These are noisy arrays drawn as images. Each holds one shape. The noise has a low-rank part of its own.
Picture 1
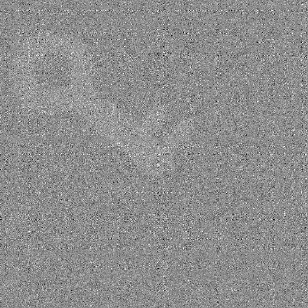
key
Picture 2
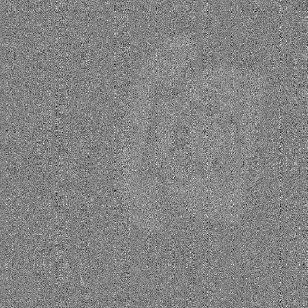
telephone
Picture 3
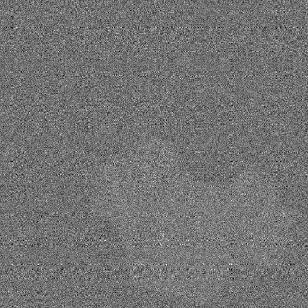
car
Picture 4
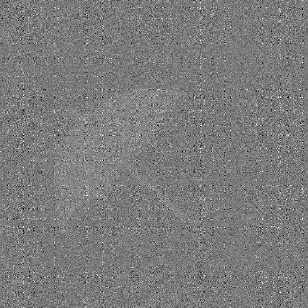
umbrella
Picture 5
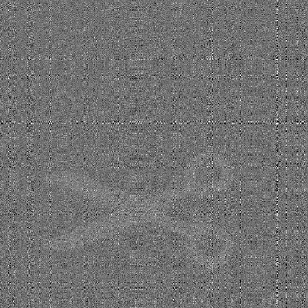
pair of scissors
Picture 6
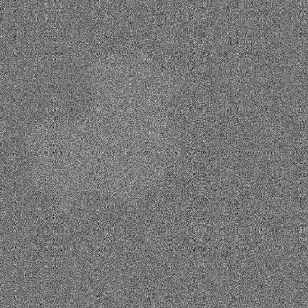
car
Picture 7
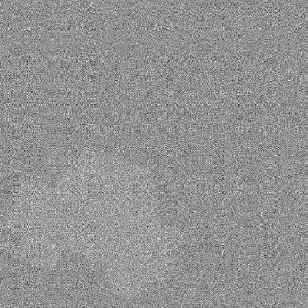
car
